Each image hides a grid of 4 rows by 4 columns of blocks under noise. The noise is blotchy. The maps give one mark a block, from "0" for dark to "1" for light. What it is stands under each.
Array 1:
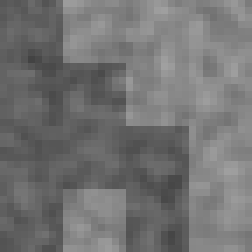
0 1 1 1
0 0 1 1
0 0 0 1
0 1 0 1
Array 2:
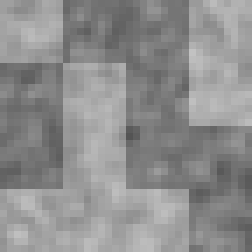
1 0 0 1
0 1 0 1
0 1 0 0
1 1 1 0
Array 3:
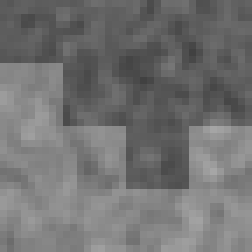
0 0 0 0
1 0 0 0
1 1 0 1
1 1 1 1
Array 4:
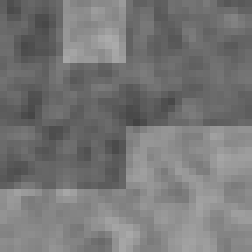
0 1 0 0
0 0 0 0
0 0 1 1
1 1 1 1
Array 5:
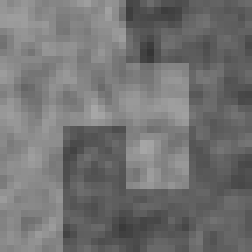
1 1 0 0
1 1 1 0
1 0 1 0
1 0 0 0
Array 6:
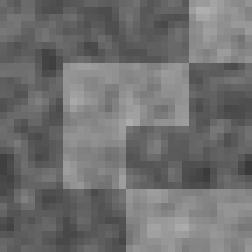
0 0 0 1
0 1 1 0
0 1 0 0
0 0 1 1
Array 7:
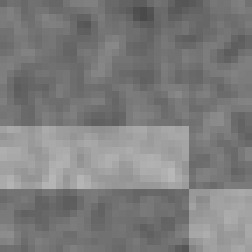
0 0 0 0
0 0 0 0
1 1 1 0
0 0 0 1
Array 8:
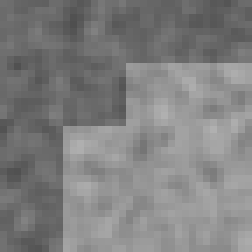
0 0 0 0
0 0 1 1
0 1 1 1
0 1 1 1
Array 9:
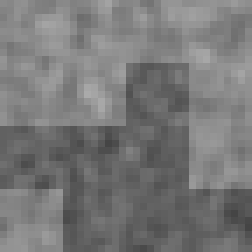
1 1 1 1
1 1 0 1
0 0 0 1
1 0 0 0
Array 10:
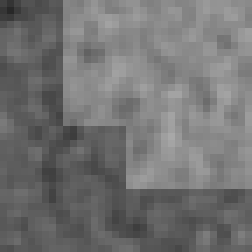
0 1 1 1
0 1 1 1
0 0 1 1
0 0 0 0
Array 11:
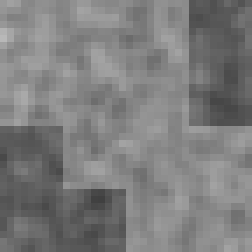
1 1 1 0
1 1 1 0
0 1 1 1
0 0 1 1
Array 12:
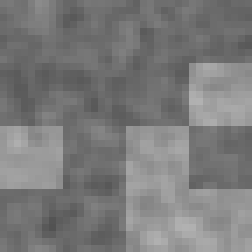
0 0 0 0
0 0 0 1
1 0 1 0
0 0 1 1
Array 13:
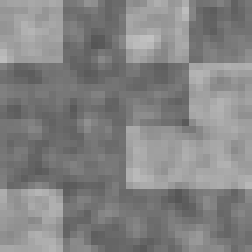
1 0 1 0
0 0 0 1
0 0 1 1
1 0 0 0
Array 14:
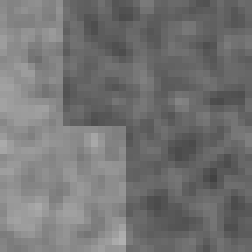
1 0 0 0
1 0 0 0
1 1 0 0
1 1 0 0
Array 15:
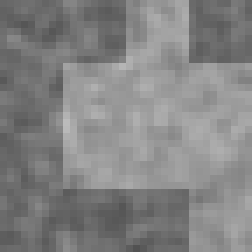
0 0 1 0
0 1 1 1
0 1 1 1
0 0 0 1
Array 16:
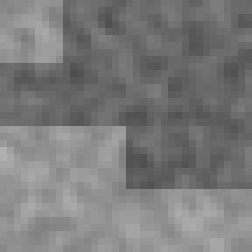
1 0 0 0
0 0 0 0
1 1 0 0
1 1 1 1
